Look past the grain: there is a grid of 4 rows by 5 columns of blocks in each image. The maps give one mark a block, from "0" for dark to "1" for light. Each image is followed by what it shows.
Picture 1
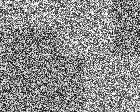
1 1 1 1 0
0 0 1 1 0
0 0 0 1 1
0 0 0 1 1
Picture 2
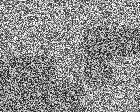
1 1 1 1 1
1 1 1 0 0
0 0 1 0 1
0 0 0 1 1
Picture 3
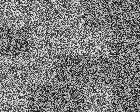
1 1 1 0 0
0 1 1 1 0
1 1 0 0 0
1 0 0 1 0
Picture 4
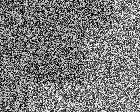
0 0 0 0 1
0 0 0 1 1
0 0 0 1 1
0 1 1 1 1
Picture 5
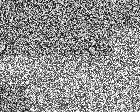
0 0 0 0 0
0 0 0 0 1
1 1 1 1 1
0 1 1 1 1
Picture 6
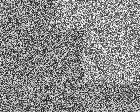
0 0 1 1 1
0 0 0 1 1
0 0 0 1 1
0 0 0 0 0
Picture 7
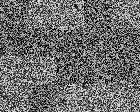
0 1 1 0 1
0 0 0 0 0
1 1 0 0 0
1 0 1 1 1
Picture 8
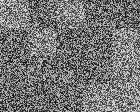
1 0 1 0 0
0 1 0 0 1
0 0 0 0 1
0 0 0 1 1
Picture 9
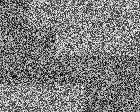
0 1 1 1 1
0 0 1 1 1
0 0 0 0 0
1 1 1 0 0
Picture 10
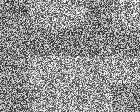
0 1 1 0 1
0 0 0 0 0
0 1 1 1 1
0 1 1 1 0
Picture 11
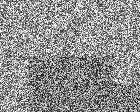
1 1 1 1 1
1 1 1 1 1
1 0 0 0 1
1 0 0 0 0
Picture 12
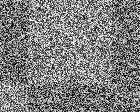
0 1 1 1 0
0 1 1 1 0
0 1 1 1 0
1 0 0 0 0
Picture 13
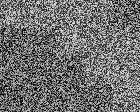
1 1 1 1 0
0 0 1 1 1
0 0 0 1 1
0 0 0 0 1
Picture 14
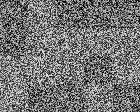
0 1 0 0 0
0 1 1 1 1
1 1 1 0 1
1 0 0 1 0
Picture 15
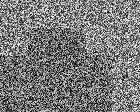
1 1 1 1 1
1 0 0 1 1
0 0 0 0 1
0 0 0 0 1
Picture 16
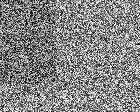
0 0 1 1 1
0 0 1 1 1
0 0 1 1 1
1 1 1 1 1
